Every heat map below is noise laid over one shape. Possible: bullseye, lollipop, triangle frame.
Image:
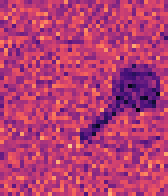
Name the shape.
lollipop
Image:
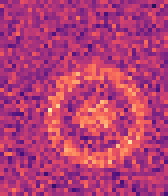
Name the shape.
bullseye
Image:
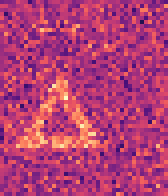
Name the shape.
triangle frame
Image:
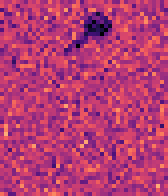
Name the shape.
lollipop
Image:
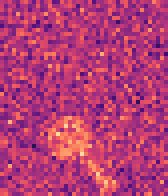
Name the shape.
lollipop
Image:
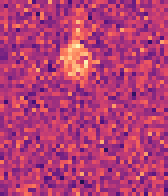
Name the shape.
lollipop
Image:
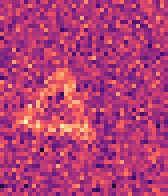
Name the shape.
triangle frame
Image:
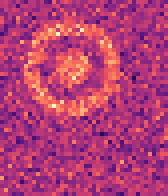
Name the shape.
bullseye
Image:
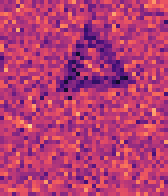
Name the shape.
triangle frame
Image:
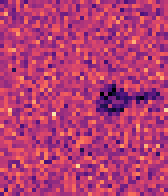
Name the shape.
lollipop
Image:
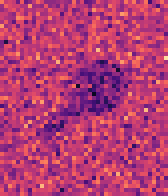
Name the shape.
lollipop
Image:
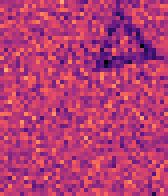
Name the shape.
triangle frame
